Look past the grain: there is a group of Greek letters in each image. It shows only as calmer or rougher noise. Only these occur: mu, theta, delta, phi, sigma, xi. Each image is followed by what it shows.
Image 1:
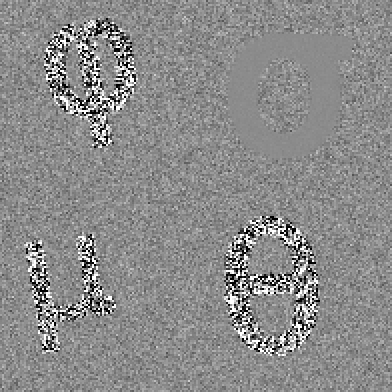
top left: rough phi; top right: calm sigma; bottom left: rough mu; bottom right: rough theta
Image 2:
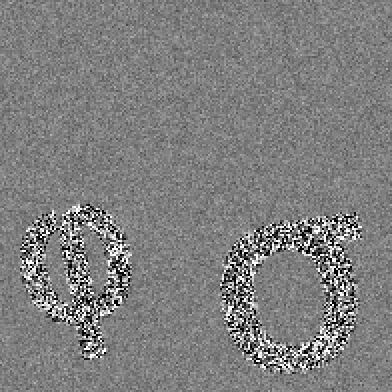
bottom left: rough phi; bottom right: rough sigma
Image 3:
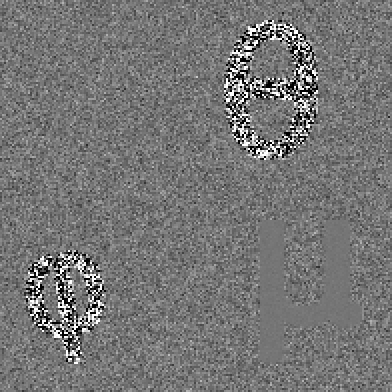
top right: rough theta; bottom left: rough phi; bottom right: calm mu
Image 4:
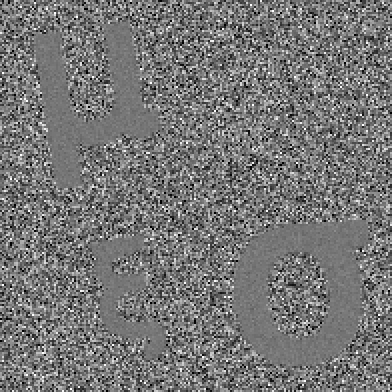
top left: calm mu; bottom left: calm xi; bottom right: calm sigma
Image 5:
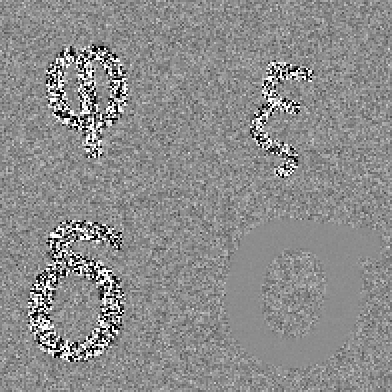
top left: rough phi; top right: rough xi; bottom left: rough delta; bottom right: calm sigma
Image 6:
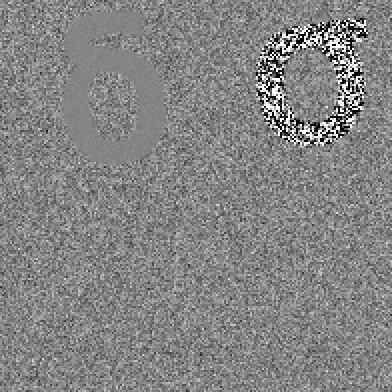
top left: calm delta; top right: rough sigma
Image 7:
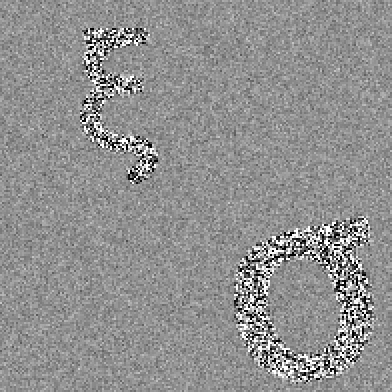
top left: rough xi; bottom right: rough sigma
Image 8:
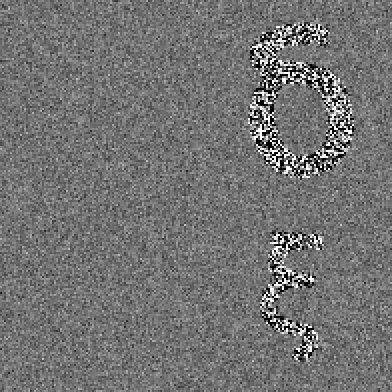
top right: rough delta; bottom right: rough xi
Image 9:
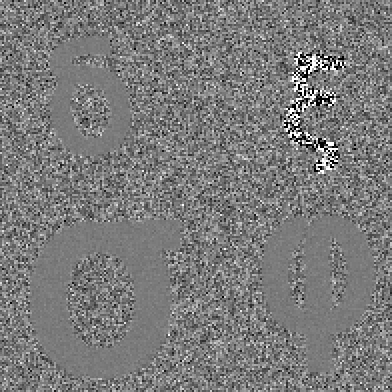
top left: calm delta; top right: rough xi; bottom left: calm sigma; bottom right: calm phi
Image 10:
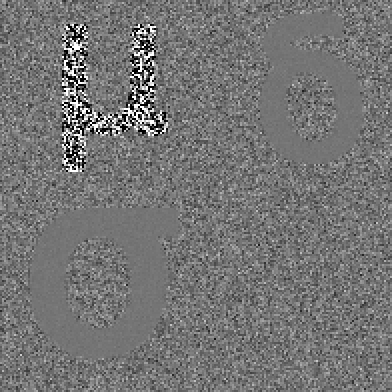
top left: rough mu; top right: calm delta; bottom left: calm sigma
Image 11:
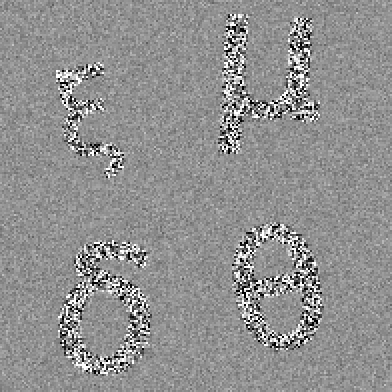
top left: rough xi; top right: rough mu; bottom left: rough delta; bottom right: rough theta
